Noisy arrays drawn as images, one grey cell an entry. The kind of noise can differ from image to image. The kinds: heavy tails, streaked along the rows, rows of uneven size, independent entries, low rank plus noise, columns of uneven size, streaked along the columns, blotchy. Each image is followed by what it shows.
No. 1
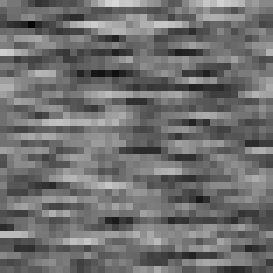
streaked along the rows
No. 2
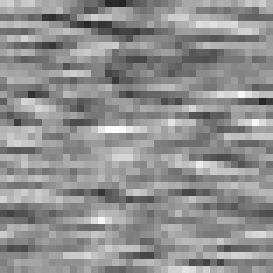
streaked along the rows
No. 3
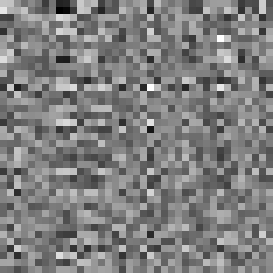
low rank plus noise
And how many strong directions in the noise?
two
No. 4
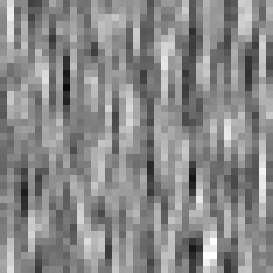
streaked along the columns
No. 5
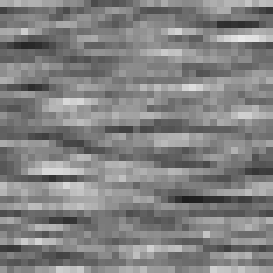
streaked along the rows
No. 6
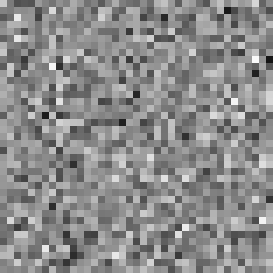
low rank plus noise
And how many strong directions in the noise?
five to eight
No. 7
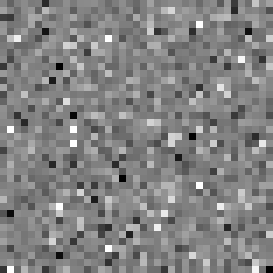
heavy tails
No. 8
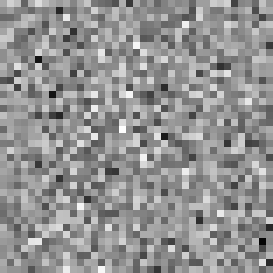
independent entries
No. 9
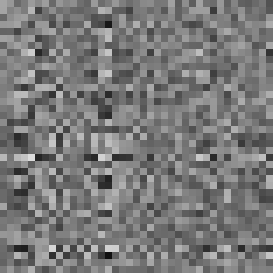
low rank plus noise
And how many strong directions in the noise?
two
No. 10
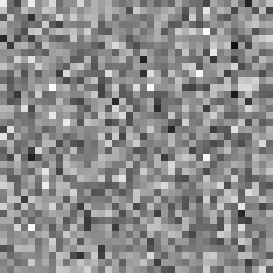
independent entries
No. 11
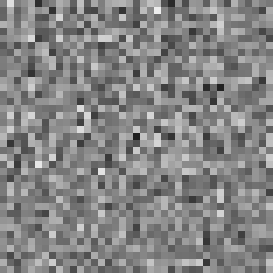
low rank plus noise
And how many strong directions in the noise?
five to eight
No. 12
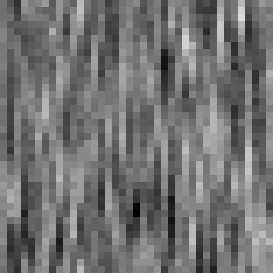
streaked along the columns
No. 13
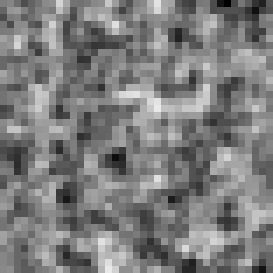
blotchy
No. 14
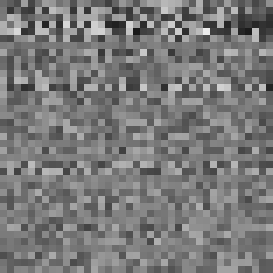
rows of uneven size
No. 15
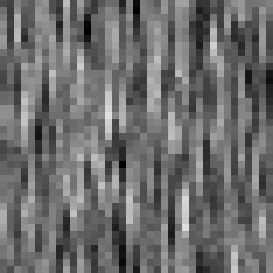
streaked along the columns
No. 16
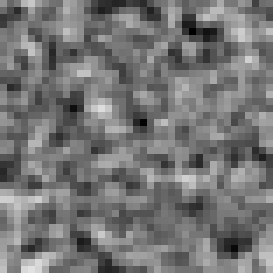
blotchy
